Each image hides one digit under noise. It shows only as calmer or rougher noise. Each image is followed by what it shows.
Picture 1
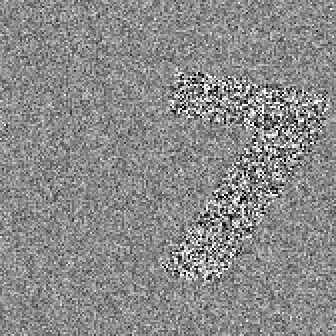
7
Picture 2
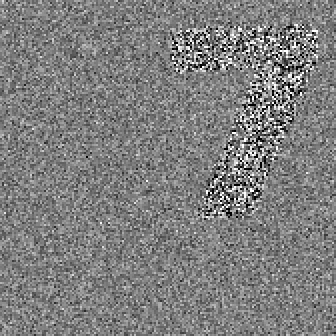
7
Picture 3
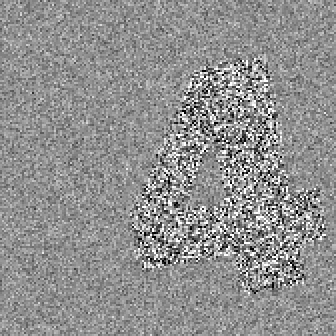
4
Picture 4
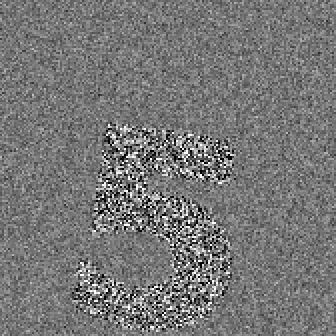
5
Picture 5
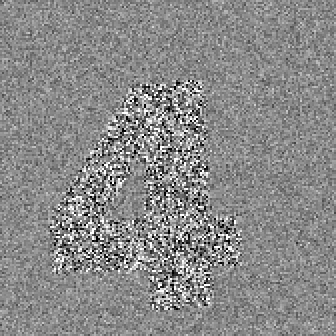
4
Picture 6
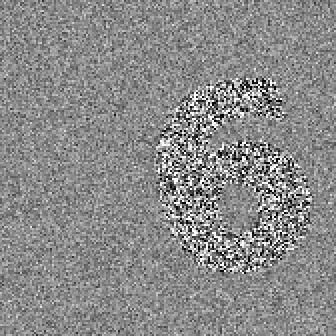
6
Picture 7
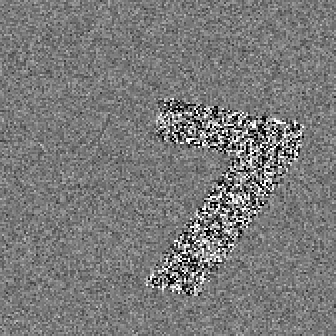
7
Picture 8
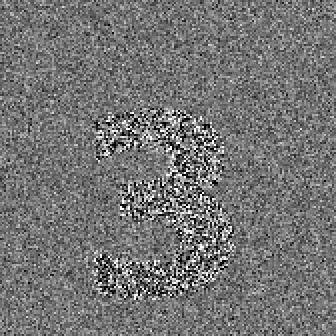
3
